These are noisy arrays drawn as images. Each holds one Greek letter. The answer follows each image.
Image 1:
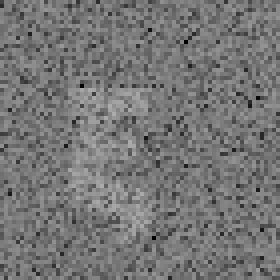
xi
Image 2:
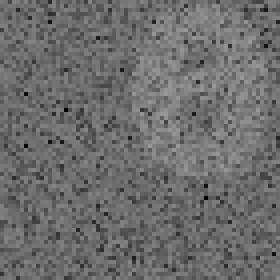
theta
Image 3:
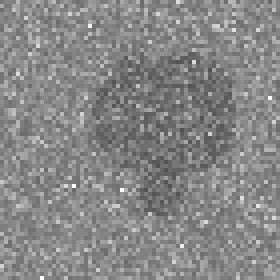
phi
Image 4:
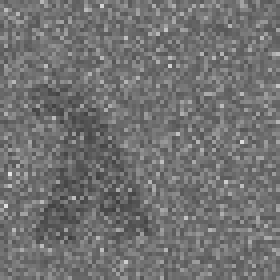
lambda
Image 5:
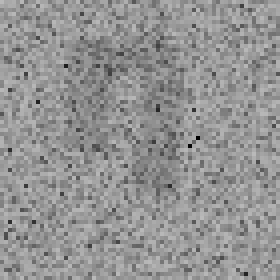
eta
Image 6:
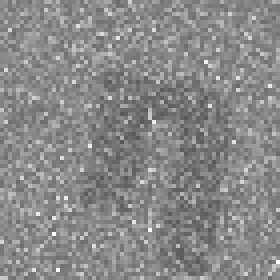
eta
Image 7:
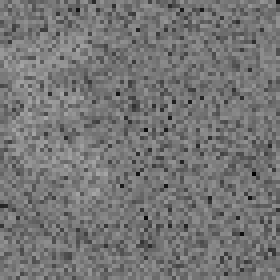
xi
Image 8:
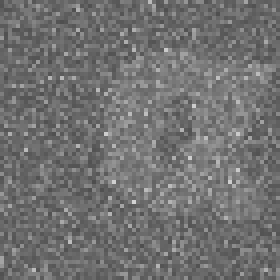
alpha
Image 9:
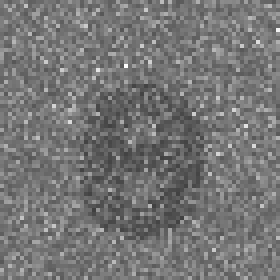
theta
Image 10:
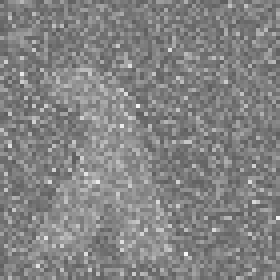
lambda
